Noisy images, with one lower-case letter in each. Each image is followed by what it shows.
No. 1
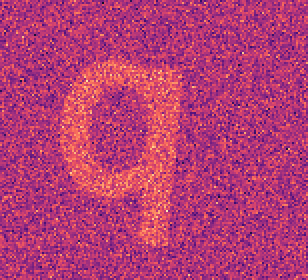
light q
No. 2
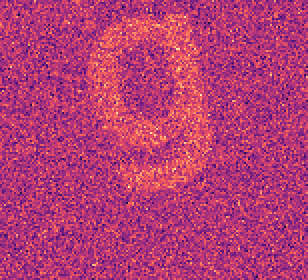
light g
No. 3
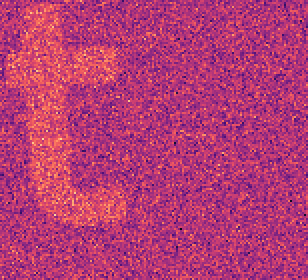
light t
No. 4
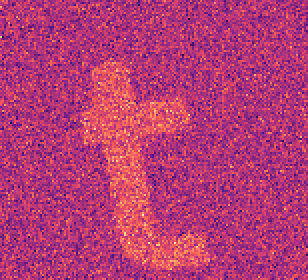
light t
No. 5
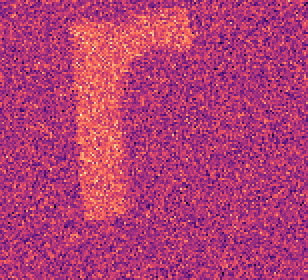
light r
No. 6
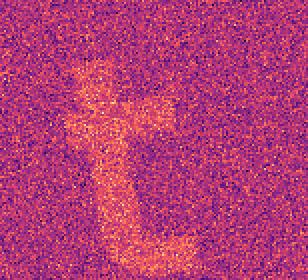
light t
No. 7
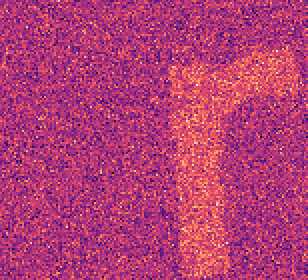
light r
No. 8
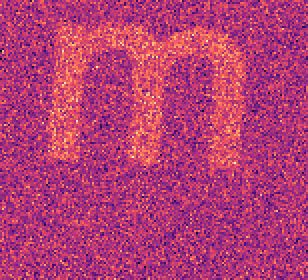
light m
